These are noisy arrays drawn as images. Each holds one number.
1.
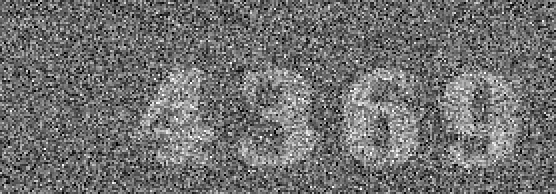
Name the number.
4369
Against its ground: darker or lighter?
lighter
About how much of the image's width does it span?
two thirds
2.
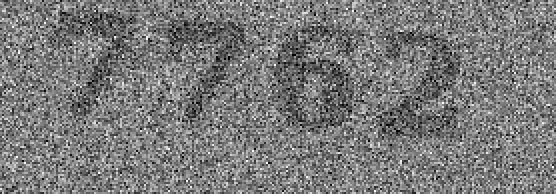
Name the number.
7762
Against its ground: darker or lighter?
darker
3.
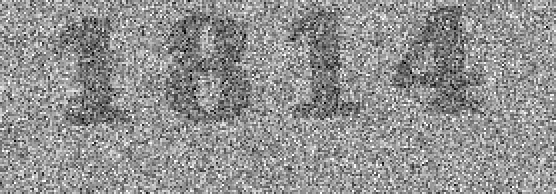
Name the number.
1814
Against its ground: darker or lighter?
darker
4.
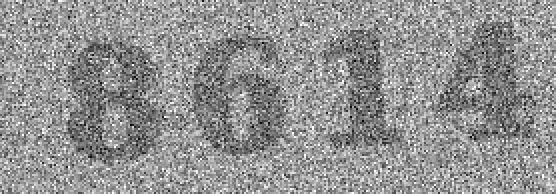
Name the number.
8614
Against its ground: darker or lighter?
darker
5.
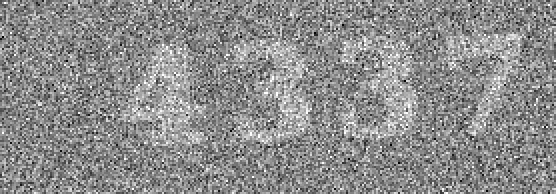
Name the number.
4337
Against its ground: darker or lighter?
lighter
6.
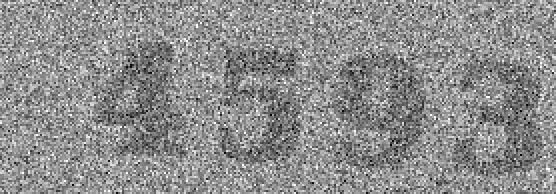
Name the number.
4593
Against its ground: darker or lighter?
darker
